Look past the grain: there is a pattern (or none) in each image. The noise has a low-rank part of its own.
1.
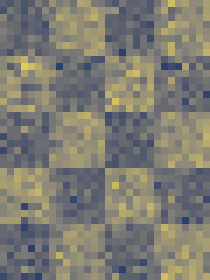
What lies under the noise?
a checkerboard
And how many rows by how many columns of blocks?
5 by 4
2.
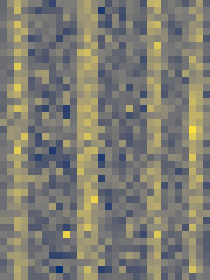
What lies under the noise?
bands of columns
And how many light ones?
4
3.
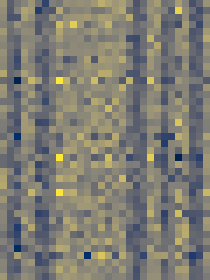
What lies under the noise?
bands of columns
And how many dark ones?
5
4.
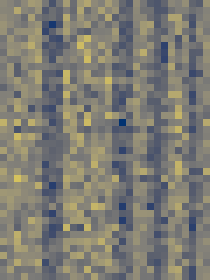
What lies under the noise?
bands of columns
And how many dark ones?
4
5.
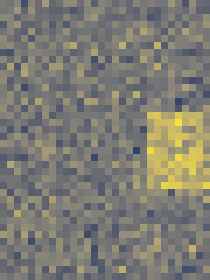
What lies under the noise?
one block
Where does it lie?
middle right
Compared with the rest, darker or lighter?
lighter
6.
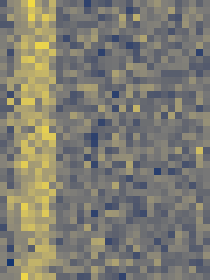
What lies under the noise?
one band of columns
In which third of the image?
left
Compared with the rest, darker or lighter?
lighter
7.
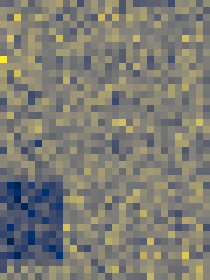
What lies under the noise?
one block
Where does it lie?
bottom left
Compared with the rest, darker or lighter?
darker
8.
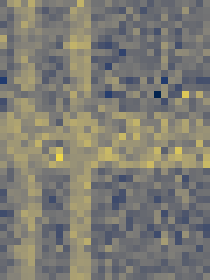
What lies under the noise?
bands of rows crossing bands of columns
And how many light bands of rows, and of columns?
1 and 2
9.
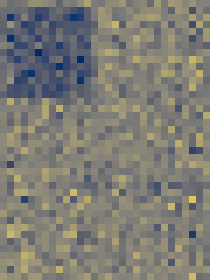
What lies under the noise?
one block
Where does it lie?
top left
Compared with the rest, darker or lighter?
darker
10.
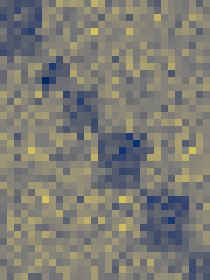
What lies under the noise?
blocks along the diagonal
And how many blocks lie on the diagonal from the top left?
6
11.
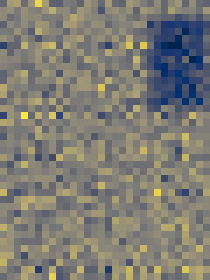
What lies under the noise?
one block
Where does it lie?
top right
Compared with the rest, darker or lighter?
darker
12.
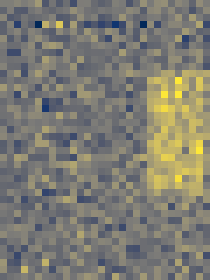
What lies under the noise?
one block
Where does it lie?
middle right
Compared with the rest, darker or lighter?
lighter
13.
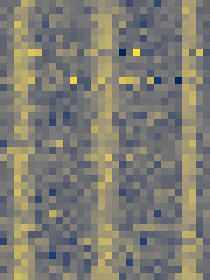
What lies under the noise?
bands of columns
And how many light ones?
3
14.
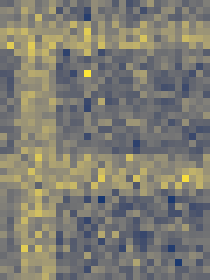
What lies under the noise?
bands of rows crossing bands of columns
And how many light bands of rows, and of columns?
2 and 1
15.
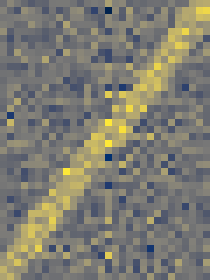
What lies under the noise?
a diagonal band
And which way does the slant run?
bottom left to top right
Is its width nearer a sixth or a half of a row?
a sixth
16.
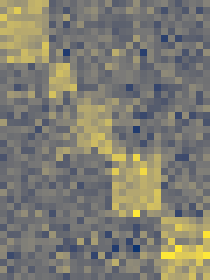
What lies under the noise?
blocks along the diagonal
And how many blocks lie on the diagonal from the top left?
5
